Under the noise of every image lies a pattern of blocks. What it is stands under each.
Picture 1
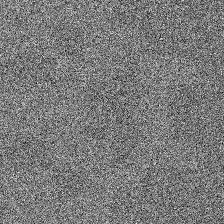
top and bottom mirror each other
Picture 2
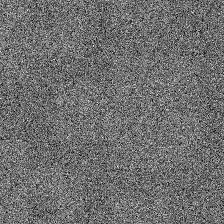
top and bottom mirror each other
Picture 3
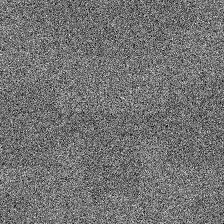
left and right mirror each other
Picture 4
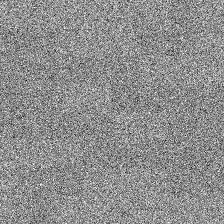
the same after a half turn
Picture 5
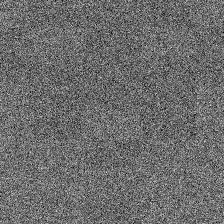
left and right mirror each other
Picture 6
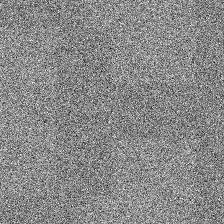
top and bottom mirror each other
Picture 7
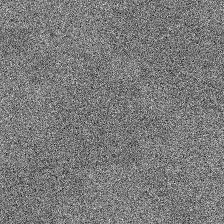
mirrored about the diagonal from the bottom left
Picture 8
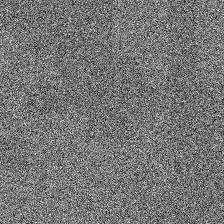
no symmetry
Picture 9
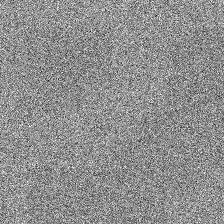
mirrored about the diagonal from the top left
